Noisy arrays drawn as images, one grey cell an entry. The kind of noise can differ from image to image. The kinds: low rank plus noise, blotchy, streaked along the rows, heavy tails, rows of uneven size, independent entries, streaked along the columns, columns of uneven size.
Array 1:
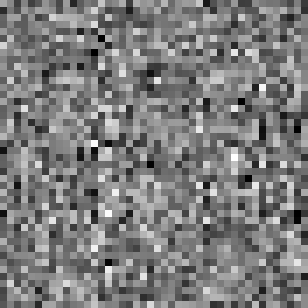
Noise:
low rank plus noise
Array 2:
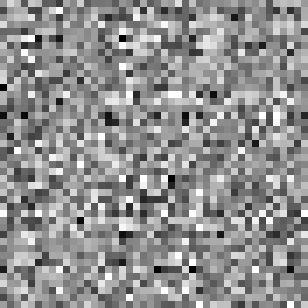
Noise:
low rank plus noise
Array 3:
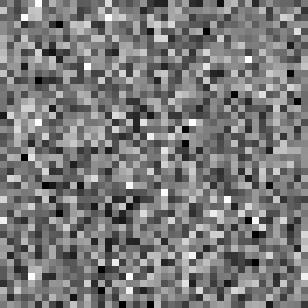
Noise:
independent entries
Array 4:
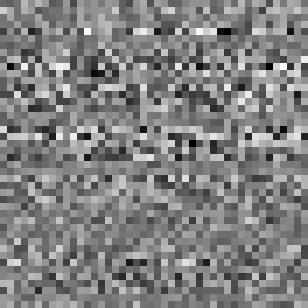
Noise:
rows of uneven size
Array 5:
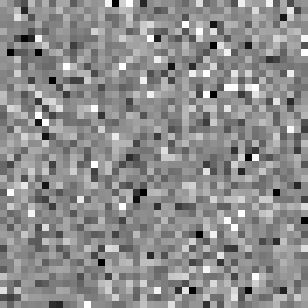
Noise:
heavy tails
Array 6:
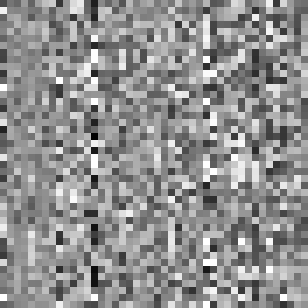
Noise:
columns of uneven size
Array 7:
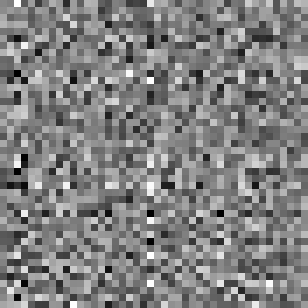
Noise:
low rank plus noise
